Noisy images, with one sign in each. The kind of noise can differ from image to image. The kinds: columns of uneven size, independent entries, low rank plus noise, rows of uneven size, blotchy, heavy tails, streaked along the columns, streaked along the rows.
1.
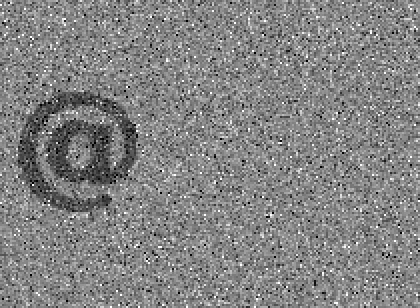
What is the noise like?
heavy tails
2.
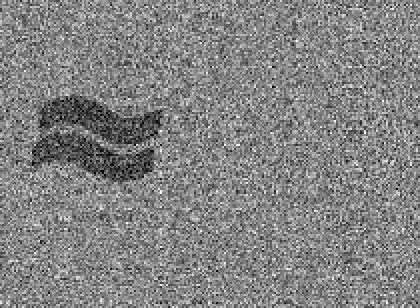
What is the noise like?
low rank plus noise
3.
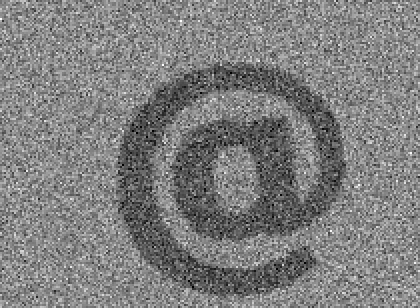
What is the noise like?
independent entries
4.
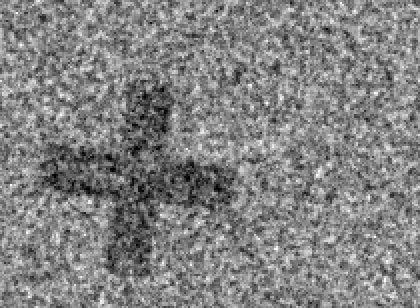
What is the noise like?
blotchy
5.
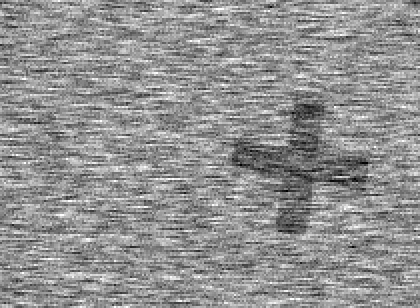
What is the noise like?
streaked along the rows
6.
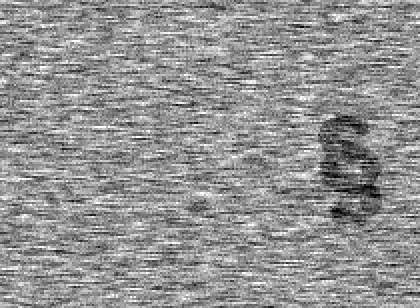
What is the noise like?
streaked along the rows
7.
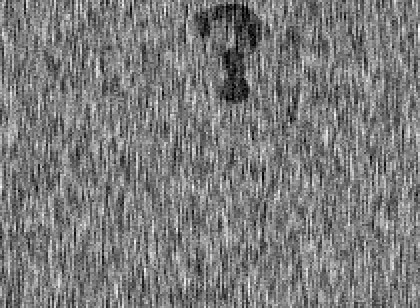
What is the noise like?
streaked along the columns
